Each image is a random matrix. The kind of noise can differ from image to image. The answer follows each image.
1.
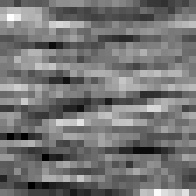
streaked along the rows
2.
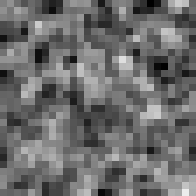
blotchy
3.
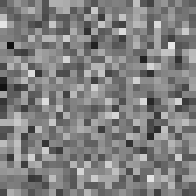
independent entries
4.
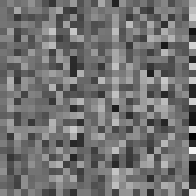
columns of uneven size
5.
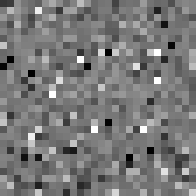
heavy tails
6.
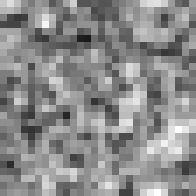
blotchy
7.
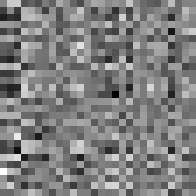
low rank plus noise
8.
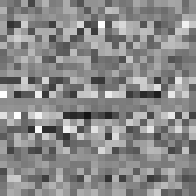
rows of uneven size
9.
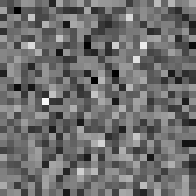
independent entries
